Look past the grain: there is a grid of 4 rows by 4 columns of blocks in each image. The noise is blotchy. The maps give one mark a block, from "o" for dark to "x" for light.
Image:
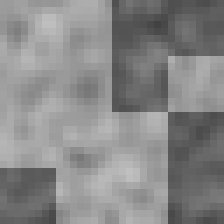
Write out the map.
x x o o
x x o x
x x x o
o x x o
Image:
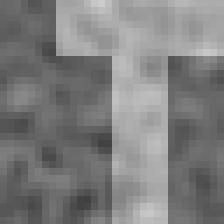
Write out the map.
o x x x
o o x o
o o x o
o o x o
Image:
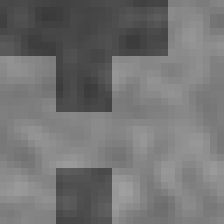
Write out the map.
o o o x
x o x x
x x x x
x o x x
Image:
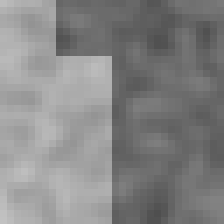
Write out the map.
x o o o
x x o o
x x o o
x x o o
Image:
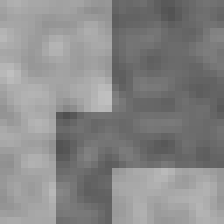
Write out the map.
x x o o
x x o o
x o o o
x o x x
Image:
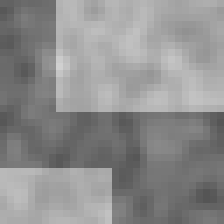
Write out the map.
o x x x
o x x x
o o o o
x x o o
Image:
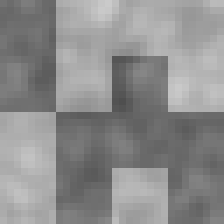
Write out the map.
o x x x
o x o x
x o o o
x o x o
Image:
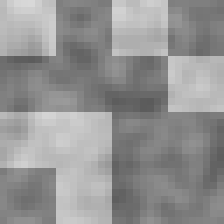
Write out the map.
x o x o
o o o x
x x o o
o x o o
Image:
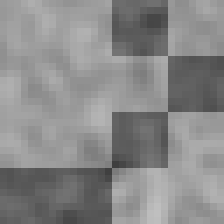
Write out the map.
x x o x
x x x o
x x o x
o o x x
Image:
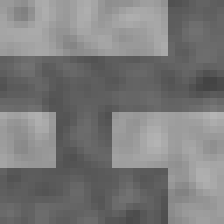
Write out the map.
x x x o
o o o o
x o x x
o o o x
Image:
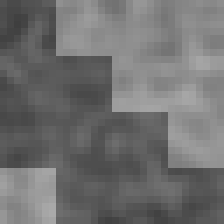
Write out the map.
o x x x
o o x x
o o o x
x o o o
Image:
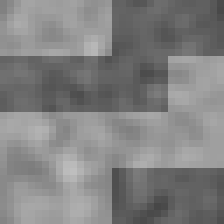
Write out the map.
x x o o
o o o x
x x x x
x x o o
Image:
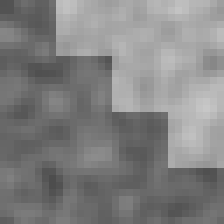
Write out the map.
o x x x
o o x x
o o o x
o o o o
